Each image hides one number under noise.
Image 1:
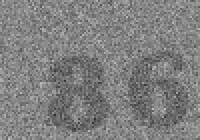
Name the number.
86
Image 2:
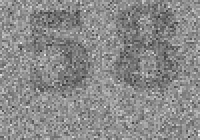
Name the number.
58
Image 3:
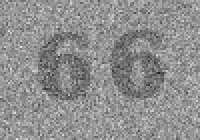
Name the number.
66
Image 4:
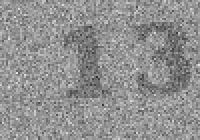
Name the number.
13
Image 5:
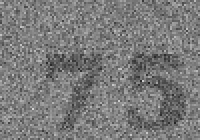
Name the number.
75
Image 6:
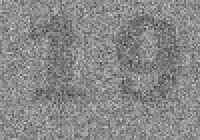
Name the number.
19
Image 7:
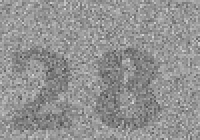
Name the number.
28
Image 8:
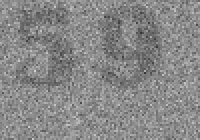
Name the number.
59
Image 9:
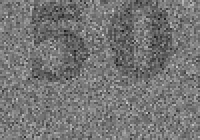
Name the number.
50
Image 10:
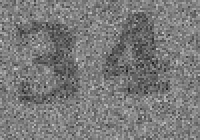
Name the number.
34
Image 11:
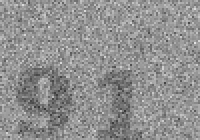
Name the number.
91
